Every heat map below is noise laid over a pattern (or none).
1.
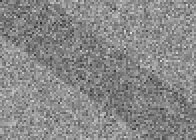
a diagonal band
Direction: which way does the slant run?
top left to bottom right
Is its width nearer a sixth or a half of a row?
a half
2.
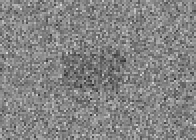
one block
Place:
centre
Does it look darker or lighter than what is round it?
darker
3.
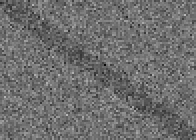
a diagonal band
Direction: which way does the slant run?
top left to bottom right
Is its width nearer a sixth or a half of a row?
a sixth
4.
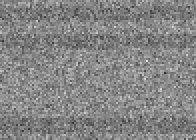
bands of rows
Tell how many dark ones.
3
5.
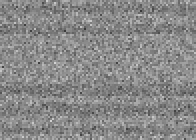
bands of rows
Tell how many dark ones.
5
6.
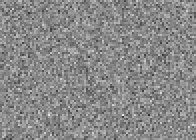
only noise
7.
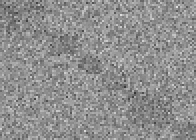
blocks along the diagonal
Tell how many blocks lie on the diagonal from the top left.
6
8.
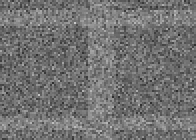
bands of rows crossing bands of columns
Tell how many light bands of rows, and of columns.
2 and 1
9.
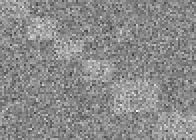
blocks along the diagonal
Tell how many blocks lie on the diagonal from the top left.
6
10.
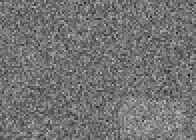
one block
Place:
bottom right
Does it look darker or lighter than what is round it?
lighter
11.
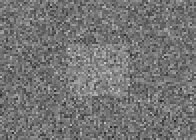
one block
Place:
centre
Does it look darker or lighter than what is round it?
lighter
